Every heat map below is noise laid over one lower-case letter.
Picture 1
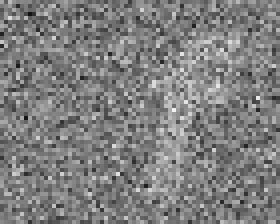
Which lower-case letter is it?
f
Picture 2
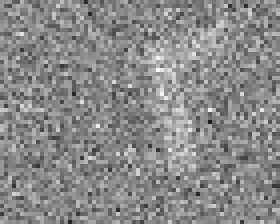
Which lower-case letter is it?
r
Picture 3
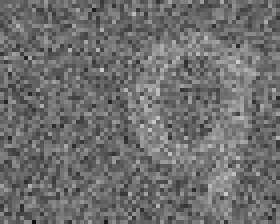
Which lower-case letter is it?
q
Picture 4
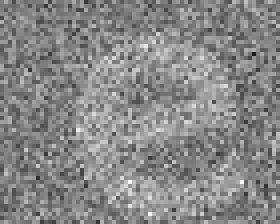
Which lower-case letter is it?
e
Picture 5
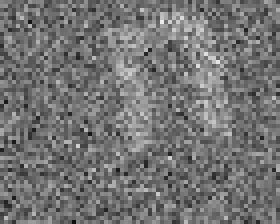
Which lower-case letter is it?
n
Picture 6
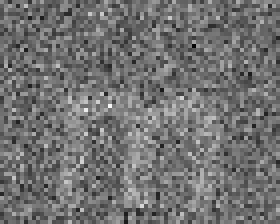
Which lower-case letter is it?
m
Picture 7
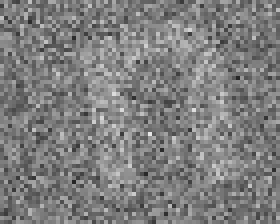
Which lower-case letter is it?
n
